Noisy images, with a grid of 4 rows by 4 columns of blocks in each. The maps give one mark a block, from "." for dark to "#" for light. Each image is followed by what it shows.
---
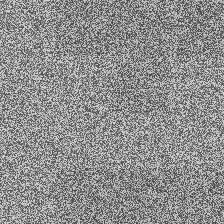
# . . .
# # . #
# # # #
# . . .
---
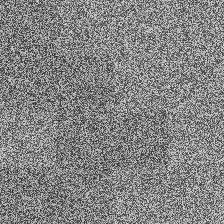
. # # #
. . # #
# . . #
. . # #
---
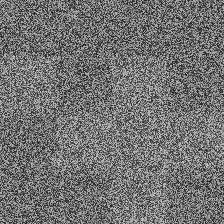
. . . .
# . # .
. # # #
. . # .
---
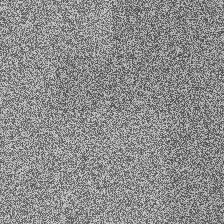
# # . .
# . . .
# # # .
# # # .
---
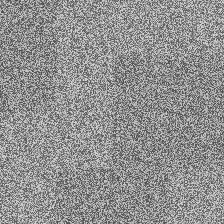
. # # #
. # . .
# # . .
# . . #
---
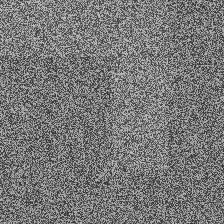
# # # .
. . # .
. . # .
. . . .
